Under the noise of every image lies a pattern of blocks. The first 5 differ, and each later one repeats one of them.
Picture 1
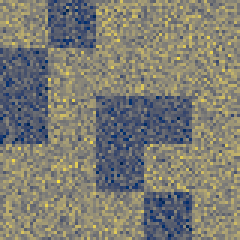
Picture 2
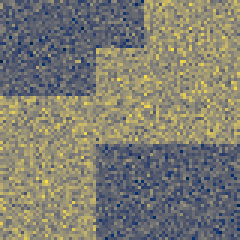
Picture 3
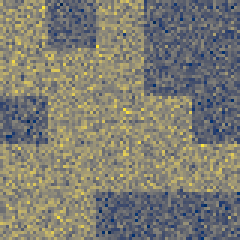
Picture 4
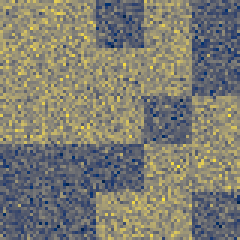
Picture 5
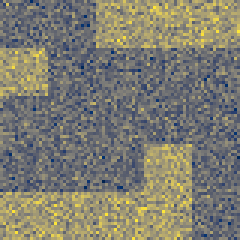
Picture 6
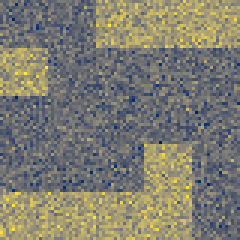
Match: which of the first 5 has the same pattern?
5
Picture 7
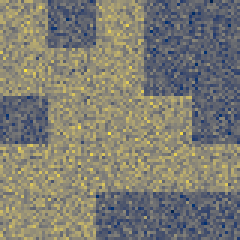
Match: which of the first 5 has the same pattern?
3
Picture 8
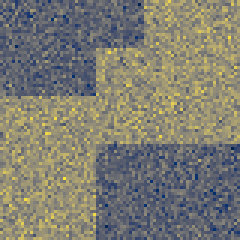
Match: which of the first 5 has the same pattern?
2
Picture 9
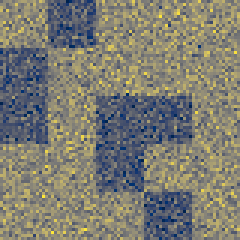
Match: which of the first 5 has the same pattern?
1
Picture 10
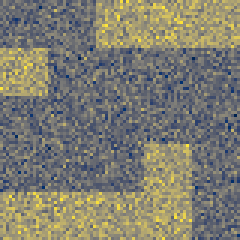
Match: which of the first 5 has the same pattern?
5
